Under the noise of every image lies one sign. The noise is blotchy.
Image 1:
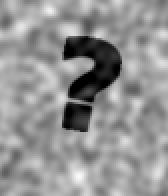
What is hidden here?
dark question mark
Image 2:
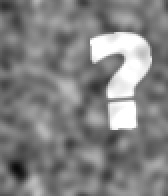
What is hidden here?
light question mark
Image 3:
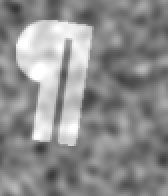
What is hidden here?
light pilcrow
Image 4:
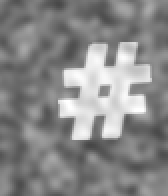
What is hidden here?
light hash sign
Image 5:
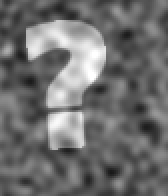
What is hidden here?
light question mark
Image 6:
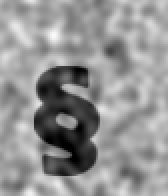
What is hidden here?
dark section sign
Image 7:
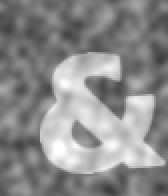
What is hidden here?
light ampersand
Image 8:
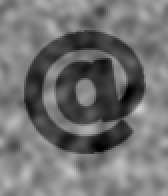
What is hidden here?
dark at sign
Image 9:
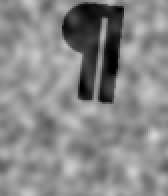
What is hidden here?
dark pilcrow
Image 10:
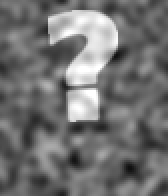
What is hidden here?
light question mark
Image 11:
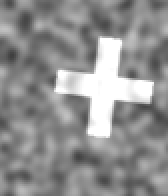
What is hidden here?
light plus sign
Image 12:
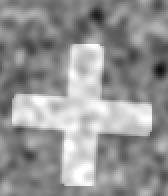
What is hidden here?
light plus sign
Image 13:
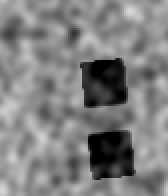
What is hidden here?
dark colon
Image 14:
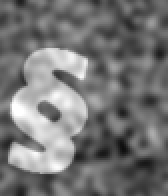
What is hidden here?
light section sign
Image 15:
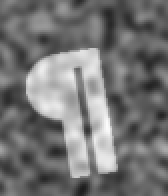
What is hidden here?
light pilcrow
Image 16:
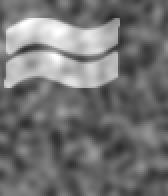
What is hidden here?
light approximately sign
